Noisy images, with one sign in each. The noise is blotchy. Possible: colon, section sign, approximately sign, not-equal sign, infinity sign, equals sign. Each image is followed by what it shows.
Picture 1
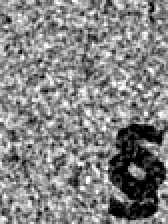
section sign
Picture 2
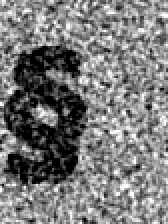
section sign
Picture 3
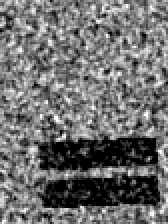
equals sign
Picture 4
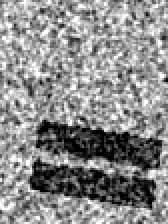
equals sign
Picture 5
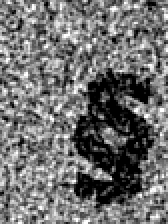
section sign
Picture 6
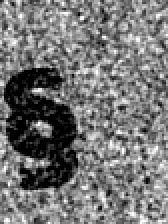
section sign
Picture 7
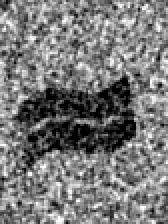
approximately sign
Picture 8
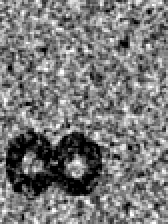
infinity sign
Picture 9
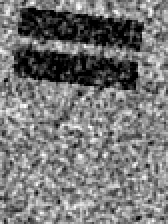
equals sign
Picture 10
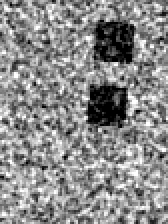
colon
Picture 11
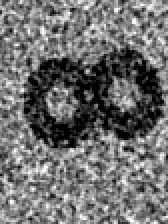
infinity sign
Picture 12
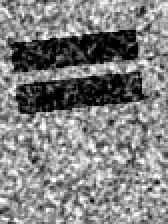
equals sign
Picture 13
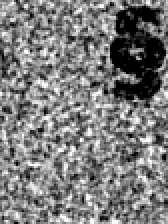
section sign
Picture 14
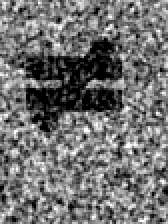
not-equal sign
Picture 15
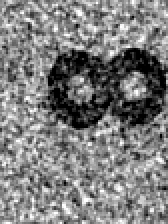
infinity sign
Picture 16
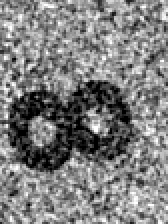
infinity sign
